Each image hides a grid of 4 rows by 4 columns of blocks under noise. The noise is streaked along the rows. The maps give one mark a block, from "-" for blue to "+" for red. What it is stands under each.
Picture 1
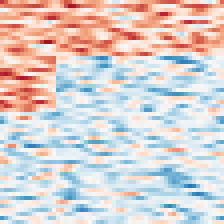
+ + + +
+ - - -
- - - -
- - - -
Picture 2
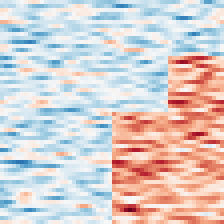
- - - -
- - - +
- - + +
- - + +
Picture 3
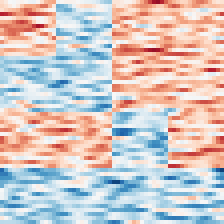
+ - + +
- - + +
+ + - +
- - - -
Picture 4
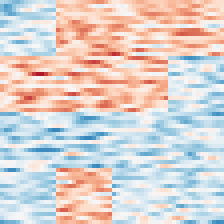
- + + +
+ + + -
- - - -
- + - -
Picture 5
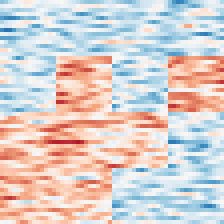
- - - -
- + - +
+ + + -
+ + - -
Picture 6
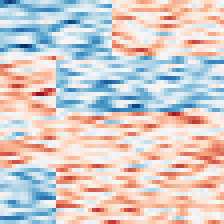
- - + +
+ - - -
+ + + +
- + + +
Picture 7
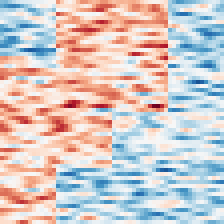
- + + -
+ + + -
+ + - -
+ - - -
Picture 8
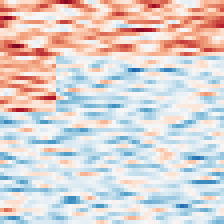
+ + + +
+ - - -
- - - -
- - - -
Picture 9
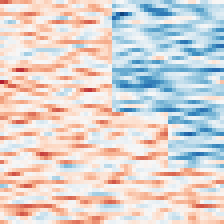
+ + - -
+ + - -
+ + + -
+ + + +
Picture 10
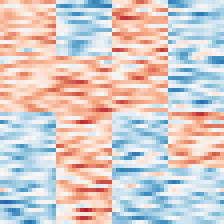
+ - + -
+ + + -
- + - +
- + - -
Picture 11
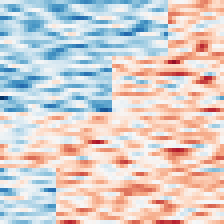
- - - +
- - + +
+ + + +
- + + +
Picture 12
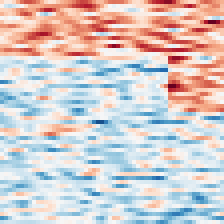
+ + + +
- - - +
- - - -
- - - -
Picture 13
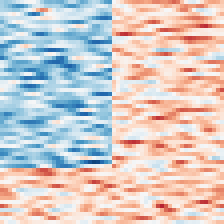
- - + +
- - + +
- - + +
+ + + +
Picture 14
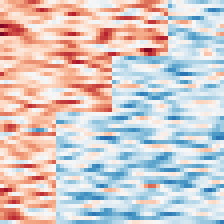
+ + + -
+ + - -
+ - - -
+ - - -
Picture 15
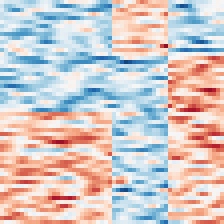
- - + -
- - - +
+ + - +
+ + - +
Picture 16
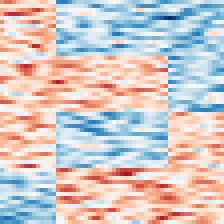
+ - - -
+ + + -
+ - - +
- + + +
